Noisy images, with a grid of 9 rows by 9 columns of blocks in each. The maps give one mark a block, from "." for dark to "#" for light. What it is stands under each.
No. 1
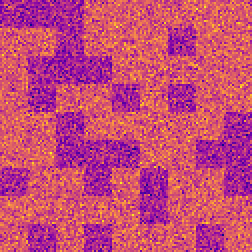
...######
##.###.##
#...#####
#.##.#.##
##.#####.
##...##..
.##.#.##.
#####.###
#.#.###.#
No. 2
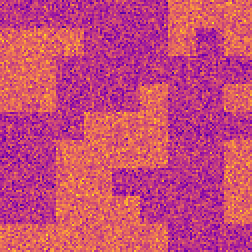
......###
###...#.#
##.......
##...#..#
...###...
..####..#
..##....#
..###...#
######...
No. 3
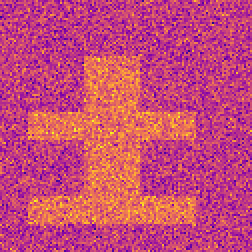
.........
.........
...##....
...##....
.######..
...##....
...##....
.######..
.........
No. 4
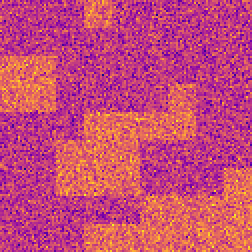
...#.....
.........
##.......
##....#..
...####..
..###....
..###...#
.....####
...######
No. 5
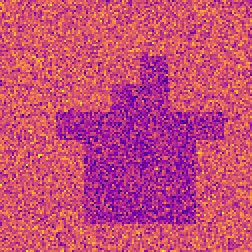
#########
#########
#####.###
####..###
##......#
###....##
###....##
###....##
#########
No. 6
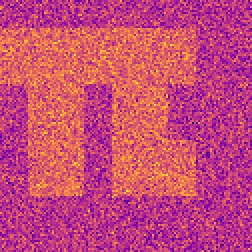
.........
#######..
#######..
.##.##...
.##.##...
.##.###..
.##.###..
.........
.........
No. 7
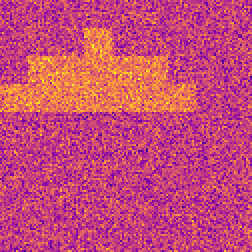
.........
...#.....
.#####...
#######..
.........
.........
.........
.........
.........
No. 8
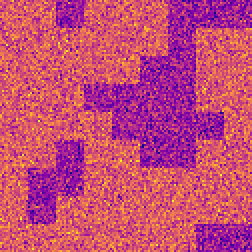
##.###...
######.##
#####..##
###....##
####....#
##.##..##
#..######
#.#######
#######..
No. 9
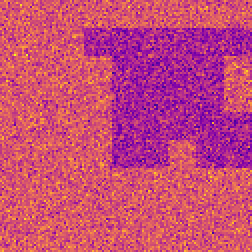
#########
###......
####....#
####....#
####.....
####..#..
#########
#########
#########
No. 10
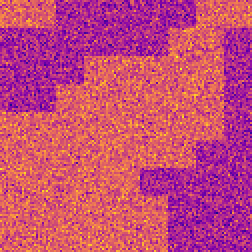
##.....##
......##.
...#####.
..######.
########.
#######..
#####....
######...
######...
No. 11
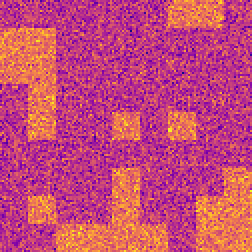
......##.
##.......
##.......
.#.......
.#..#.#..
.........
....#...#
.#..#..##
..####.##
